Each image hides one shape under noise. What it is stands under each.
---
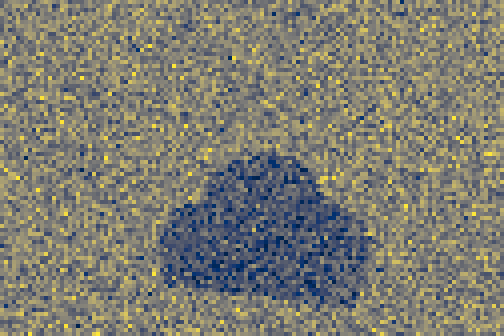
dark cloud
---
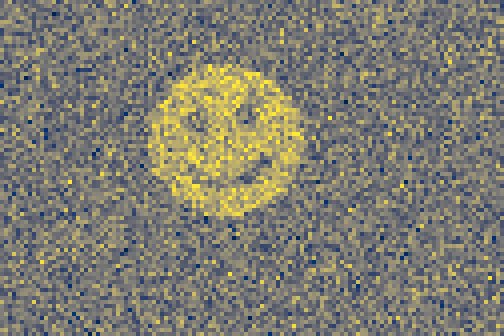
light smiling face
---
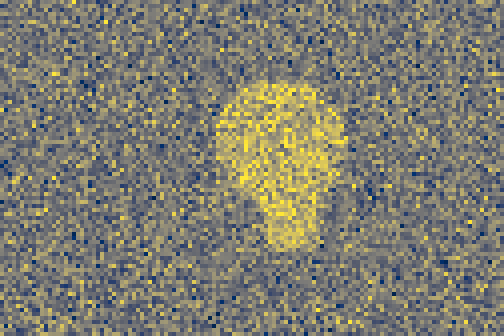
light light bulb
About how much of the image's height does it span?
half
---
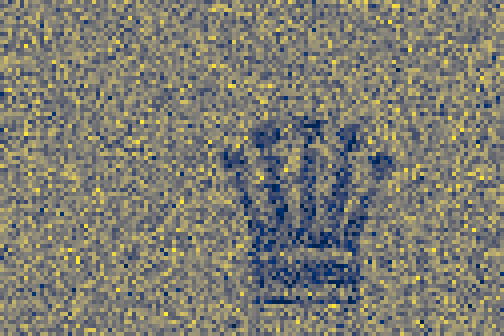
dark chess queen
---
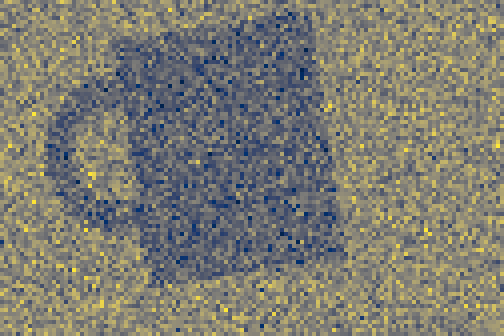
dark cup
